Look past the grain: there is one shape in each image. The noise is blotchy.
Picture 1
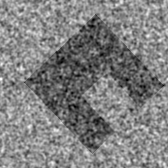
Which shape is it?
square with a notch
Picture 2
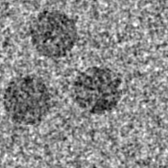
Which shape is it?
three dots
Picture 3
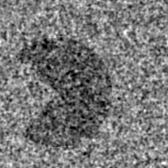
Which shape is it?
disc with a wedge cut out
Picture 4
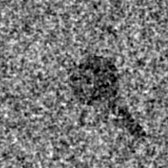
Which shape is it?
lollipop
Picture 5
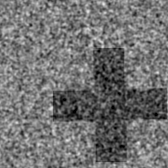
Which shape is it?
cross
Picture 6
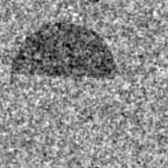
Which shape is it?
half disc
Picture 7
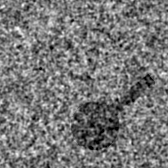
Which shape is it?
lollipop
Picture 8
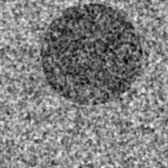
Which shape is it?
disc
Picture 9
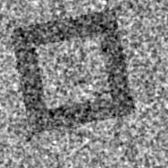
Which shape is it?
square frame
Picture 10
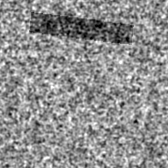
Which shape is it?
bar
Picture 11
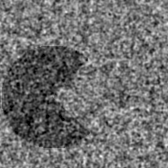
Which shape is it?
disc with a wedge cut out
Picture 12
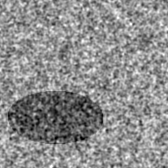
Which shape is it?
ellipse
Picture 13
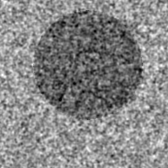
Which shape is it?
disc
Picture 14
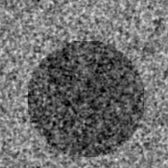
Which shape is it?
disc
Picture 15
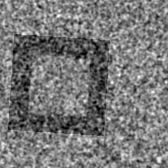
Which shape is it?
square frame
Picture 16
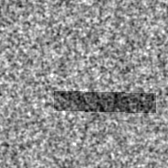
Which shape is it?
bar
